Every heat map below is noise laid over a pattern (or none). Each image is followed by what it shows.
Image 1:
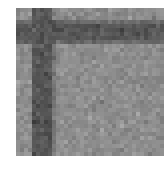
bands of rows crossing bands of columns
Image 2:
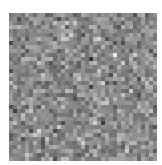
only noise
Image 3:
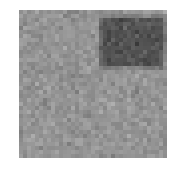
one block
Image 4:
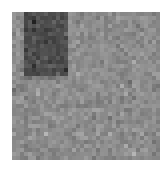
one block
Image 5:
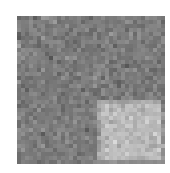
one block
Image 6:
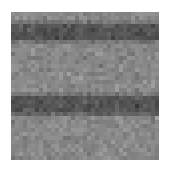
bands of rows
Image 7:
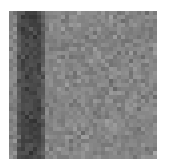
one band of columns
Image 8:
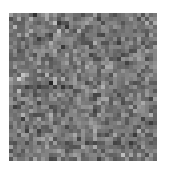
only noise
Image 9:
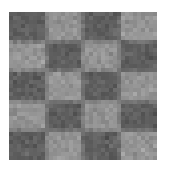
a checkerboard
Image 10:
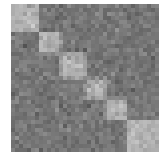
blocks along the diagonal
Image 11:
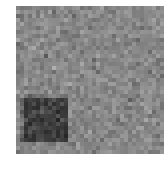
one block
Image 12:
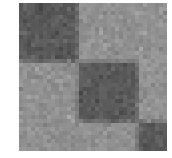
blocks along the diagonal
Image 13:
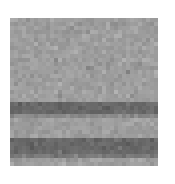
bands of rows
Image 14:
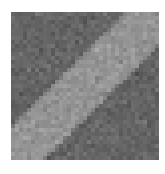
a diagonal band
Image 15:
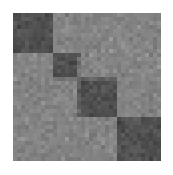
blocks along the diagonal
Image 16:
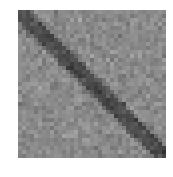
a diagonal band
